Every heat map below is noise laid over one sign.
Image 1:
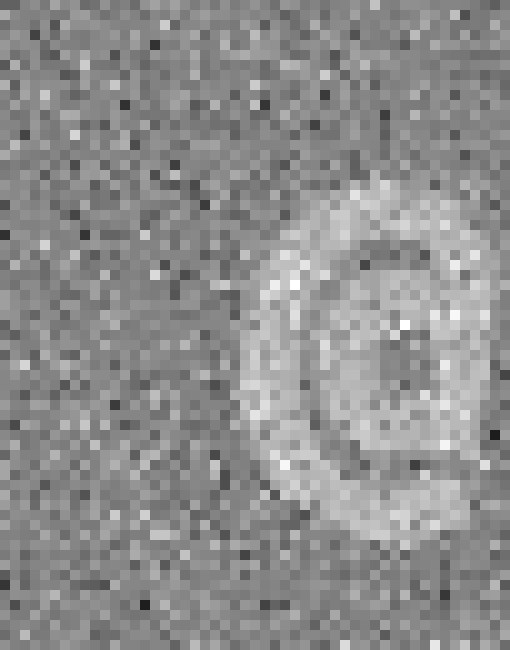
at sign
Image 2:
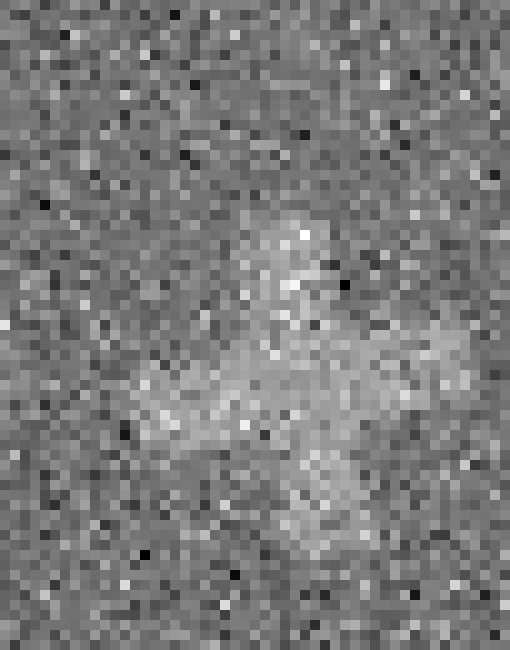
plus sign
